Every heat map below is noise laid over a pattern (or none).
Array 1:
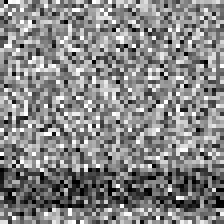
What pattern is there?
one horizontal stripe
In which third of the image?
bottom
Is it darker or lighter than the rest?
darker
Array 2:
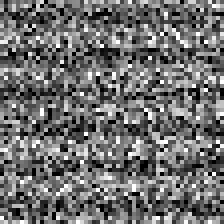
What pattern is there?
horizontal stripes
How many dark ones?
6
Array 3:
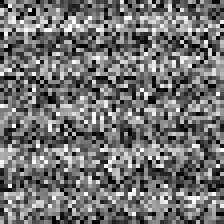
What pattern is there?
horizontal stripes
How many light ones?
5
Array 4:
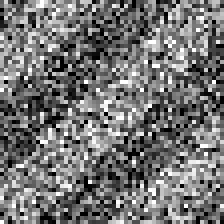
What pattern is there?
diagonal stripes
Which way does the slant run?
bottom left to top right
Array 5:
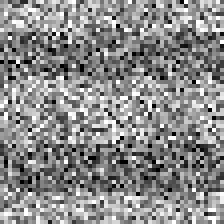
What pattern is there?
horizontal stripes
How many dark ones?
2
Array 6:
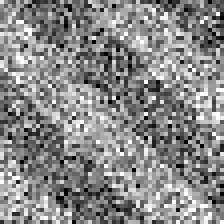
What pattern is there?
diagonal stripes
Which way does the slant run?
top left to bottom right
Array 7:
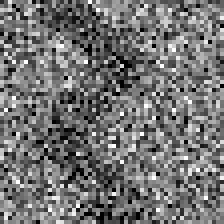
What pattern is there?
a wavy band
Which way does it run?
top to bottom
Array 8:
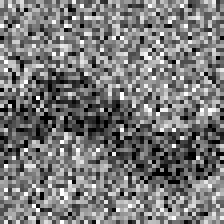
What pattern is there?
a wavy band
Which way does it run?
left to right
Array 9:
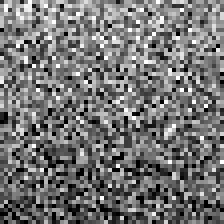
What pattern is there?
a smooth slope
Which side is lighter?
top
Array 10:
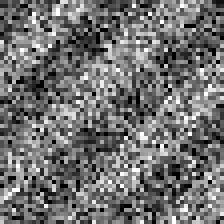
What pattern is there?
diagonal stripes
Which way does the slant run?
bottom left to top right
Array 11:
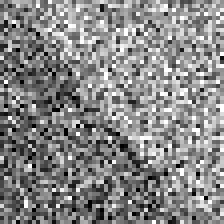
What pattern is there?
a sharp edge
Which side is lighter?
top right
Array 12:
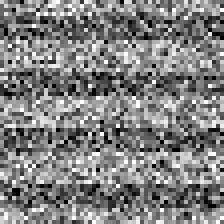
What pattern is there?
horizontal stripes
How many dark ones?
4
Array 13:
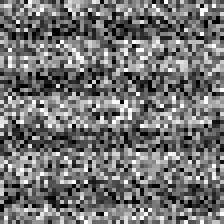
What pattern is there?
horizontal stripes
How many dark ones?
4
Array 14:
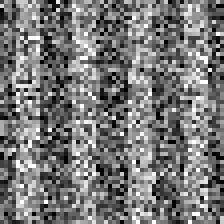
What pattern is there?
vertical stripes
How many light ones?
4
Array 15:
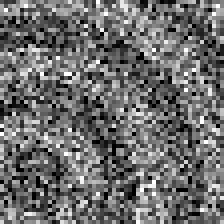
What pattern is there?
rings round one point
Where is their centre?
bottom left
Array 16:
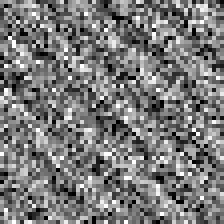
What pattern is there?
diagonal stripes
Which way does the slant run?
top left to bottom right
